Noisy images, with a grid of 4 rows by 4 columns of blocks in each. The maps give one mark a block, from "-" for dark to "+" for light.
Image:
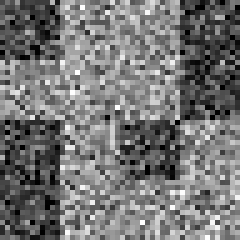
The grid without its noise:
- + + -
+ + + -
- + - +
- + + +
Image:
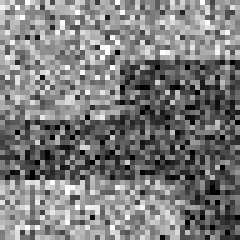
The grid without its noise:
+ + + +
+ + - -
- - - -
+ + + -
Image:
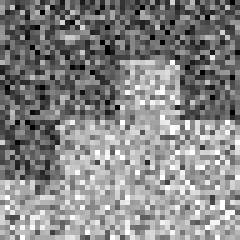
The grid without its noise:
- - - -
- - + -
- + + +
+ + + +
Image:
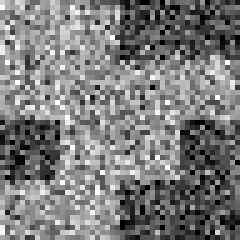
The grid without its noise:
+ + - -
+ + + +
- + + -
+ + - -
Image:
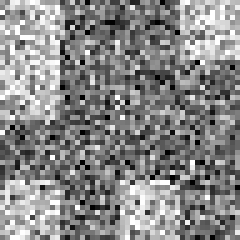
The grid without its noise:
+ - - +
+ - - -
- - - -
+ - + -
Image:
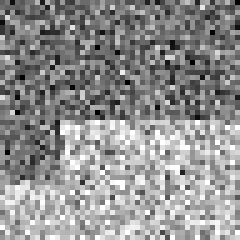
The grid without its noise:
- - - -
- - - -
- + + +
+ + + +
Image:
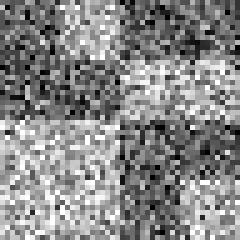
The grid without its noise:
- + - -
- - + +
+ + - -
+ + - +
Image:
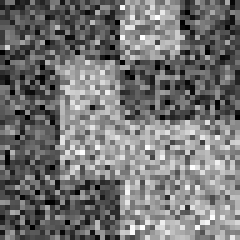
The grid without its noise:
- - + -
- + - -
- + + +
- - + +
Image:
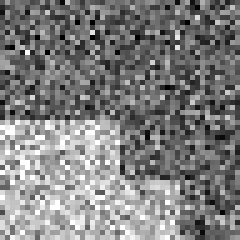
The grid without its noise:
- - - -
- - - -
+ + - -
+ + + -
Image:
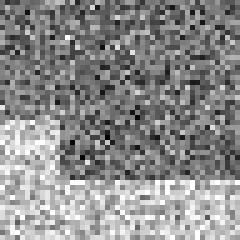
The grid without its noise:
- - - -
- - - -
+ - - -
+ + + +
